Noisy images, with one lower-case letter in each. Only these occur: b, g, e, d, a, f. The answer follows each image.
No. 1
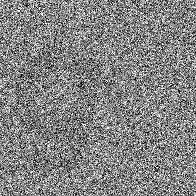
g
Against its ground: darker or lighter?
darker
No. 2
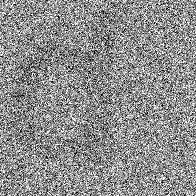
d
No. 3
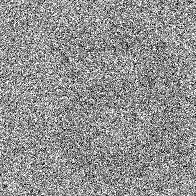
a
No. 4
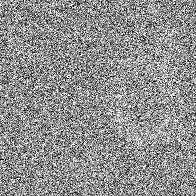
d
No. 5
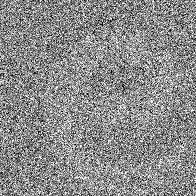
e
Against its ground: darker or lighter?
lighter
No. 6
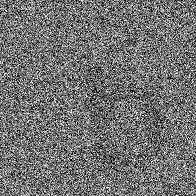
b
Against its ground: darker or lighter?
darker
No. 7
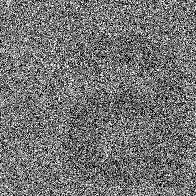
a
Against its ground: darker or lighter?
darker
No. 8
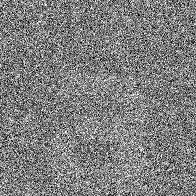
a
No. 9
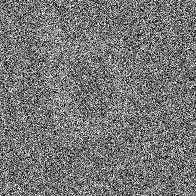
b
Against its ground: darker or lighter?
lighter
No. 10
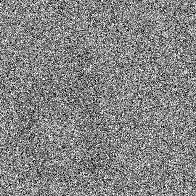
d
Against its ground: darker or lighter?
darker
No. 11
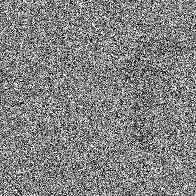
f
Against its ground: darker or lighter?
darker
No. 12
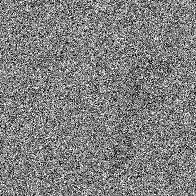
f
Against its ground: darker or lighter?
darker
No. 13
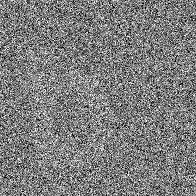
b
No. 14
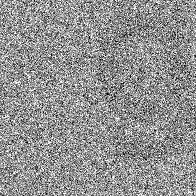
g
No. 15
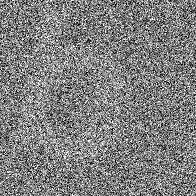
b
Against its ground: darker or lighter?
lighter
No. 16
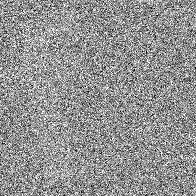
f
